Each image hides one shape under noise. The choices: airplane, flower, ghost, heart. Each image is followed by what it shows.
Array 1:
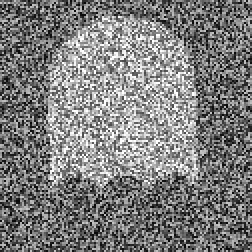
light ghost
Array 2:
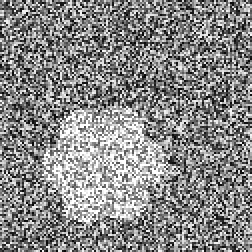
light flower
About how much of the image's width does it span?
half
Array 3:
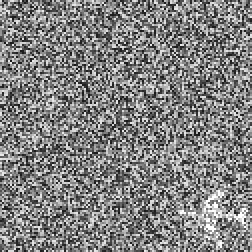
light airplane, bottom right
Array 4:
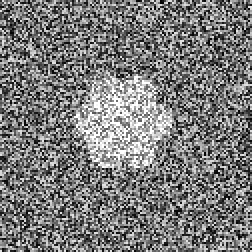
light flower, centre
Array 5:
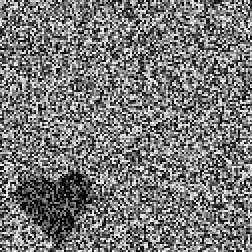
dark heart, bottom left
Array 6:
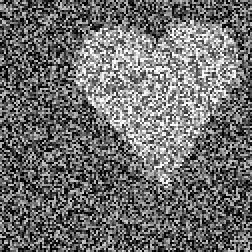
light heart
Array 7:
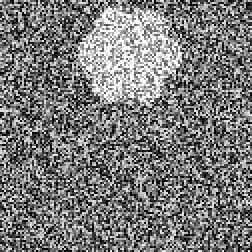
light flower, top middle
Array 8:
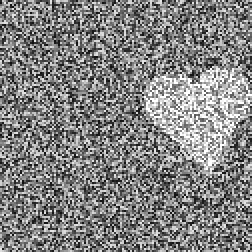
light heart, middle right
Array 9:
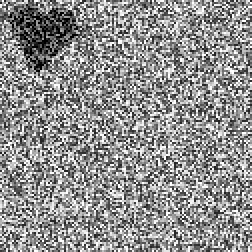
dark heart, top left
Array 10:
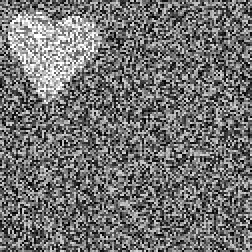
light heart, top left
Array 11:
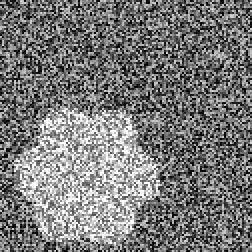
light flower
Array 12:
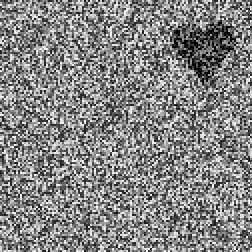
dark heart, top right
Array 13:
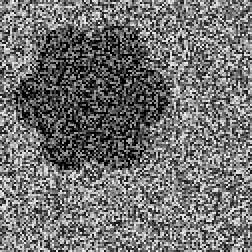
dark flower
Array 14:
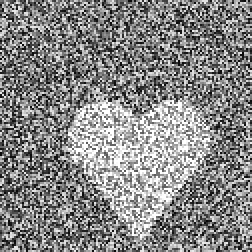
light heart
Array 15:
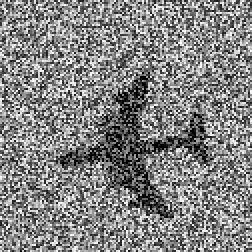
dark airplane
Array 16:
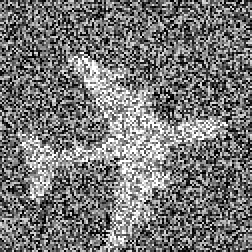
light airplane
